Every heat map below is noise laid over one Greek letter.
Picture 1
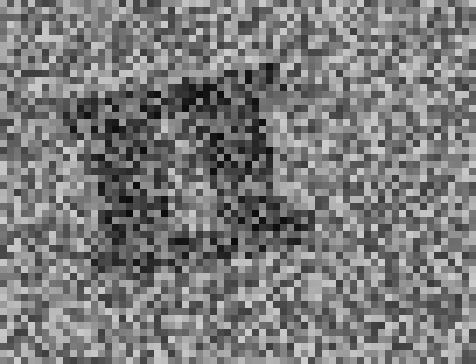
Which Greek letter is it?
pi
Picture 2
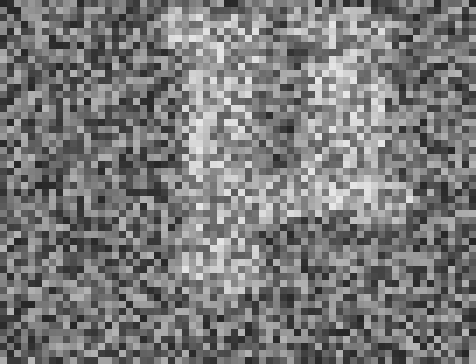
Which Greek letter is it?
mu
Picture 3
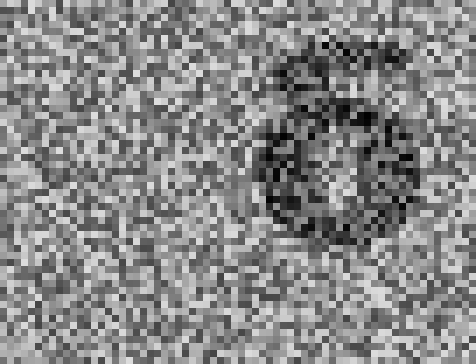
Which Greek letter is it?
delta
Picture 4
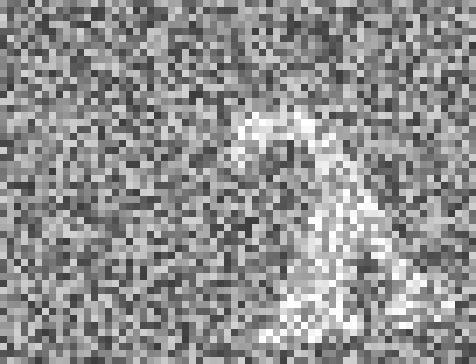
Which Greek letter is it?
lambda
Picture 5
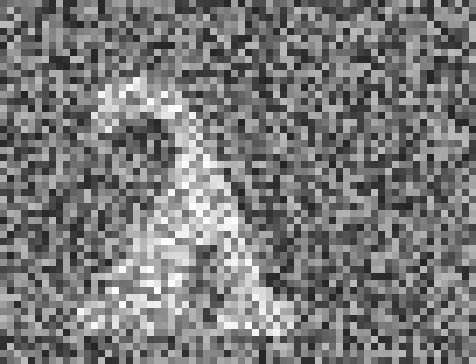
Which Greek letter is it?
lambda
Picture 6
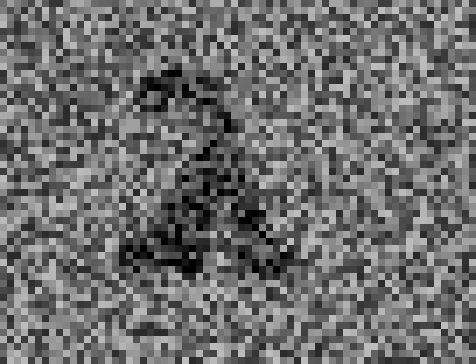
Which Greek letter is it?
lambda
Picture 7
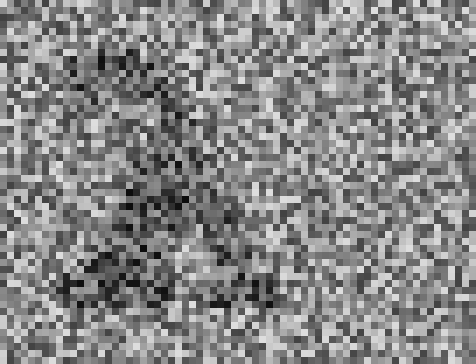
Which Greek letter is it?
lambda
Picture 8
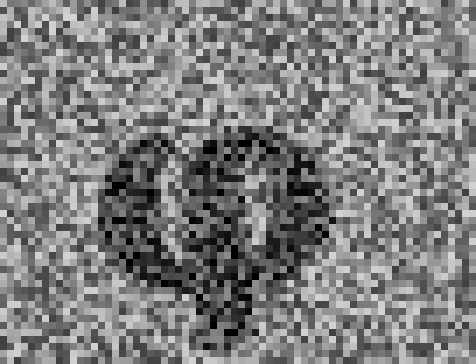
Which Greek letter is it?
phi
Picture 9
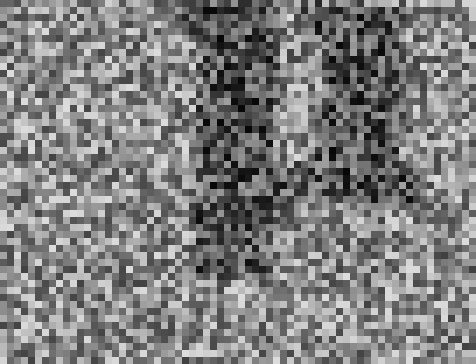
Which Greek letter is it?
mu
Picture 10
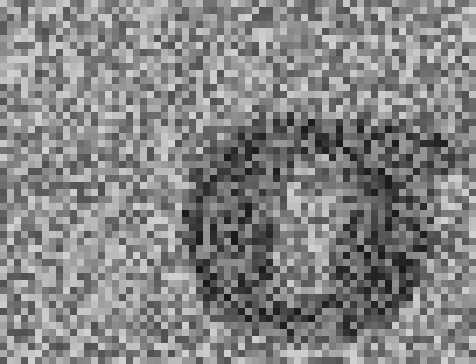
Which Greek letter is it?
sigma
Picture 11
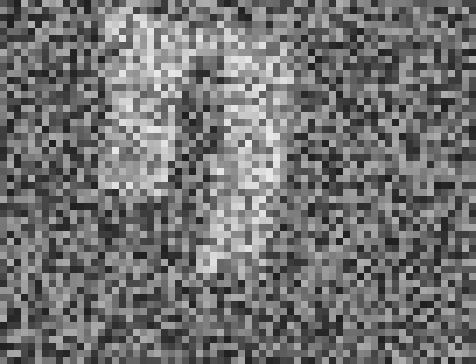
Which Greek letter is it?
eta
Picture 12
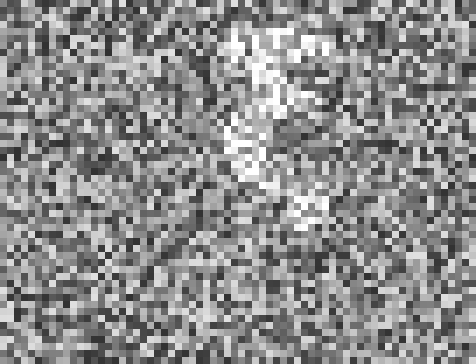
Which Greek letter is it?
xi
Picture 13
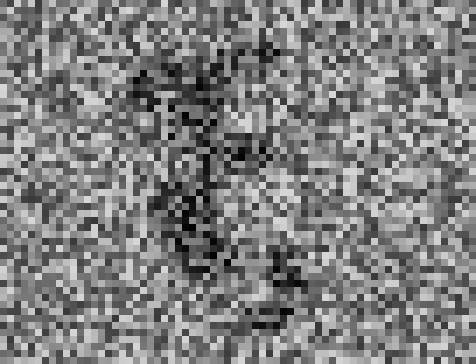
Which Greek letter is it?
xi
